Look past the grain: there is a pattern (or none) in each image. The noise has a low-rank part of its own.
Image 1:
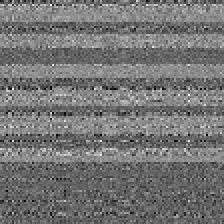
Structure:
bands of rows
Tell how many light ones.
6
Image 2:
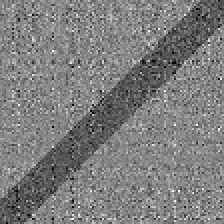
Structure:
a diagonal band
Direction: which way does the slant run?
bottom left to top right
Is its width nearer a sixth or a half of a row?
a sixth
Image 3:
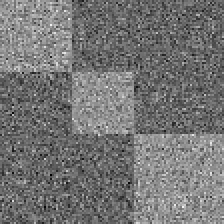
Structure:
blocks along the diagonal
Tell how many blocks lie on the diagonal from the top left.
3
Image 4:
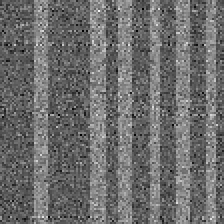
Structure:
bands of columns
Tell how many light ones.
6
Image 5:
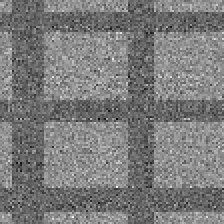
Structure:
bands of rows crossing bands of columns
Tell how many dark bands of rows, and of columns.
3 and 2
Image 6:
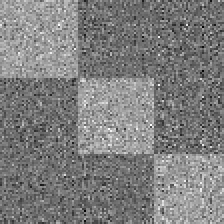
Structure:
blocks along the diagonal
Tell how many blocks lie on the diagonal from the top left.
3
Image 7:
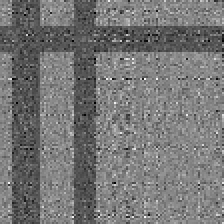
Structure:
bands of rows crossing bands of columns
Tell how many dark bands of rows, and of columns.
1 and 2
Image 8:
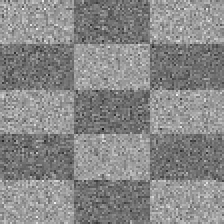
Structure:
a checkerboard
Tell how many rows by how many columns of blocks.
5 by 3
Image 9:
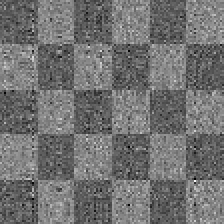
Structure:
a checkerboard
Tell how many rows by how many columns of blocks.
5 by 6
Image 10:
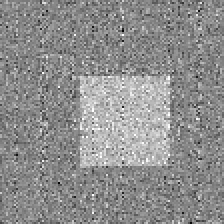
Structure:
one block
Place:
centre
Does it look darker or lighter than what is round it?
lighter
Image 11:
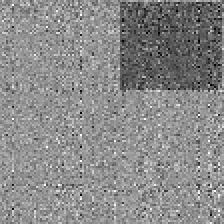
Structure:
one block
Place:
top right
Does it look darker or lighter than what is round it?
darker
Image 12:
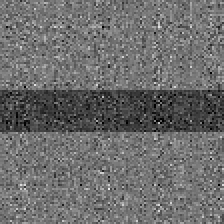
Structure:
one band of rows
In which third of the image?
middle
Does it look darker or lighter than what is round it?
darker
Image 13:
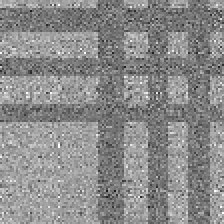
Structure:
bands of rows crossing bands of columns
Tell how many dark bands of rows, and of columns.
3 and 3
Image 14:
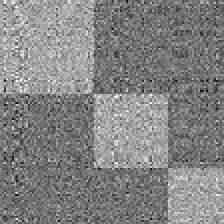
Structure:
blocks along the diagonal
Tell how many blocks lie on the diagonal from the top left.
3
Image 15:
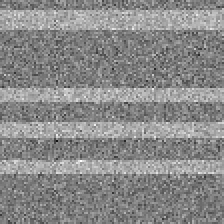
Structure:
bands of rows
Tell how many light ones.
4
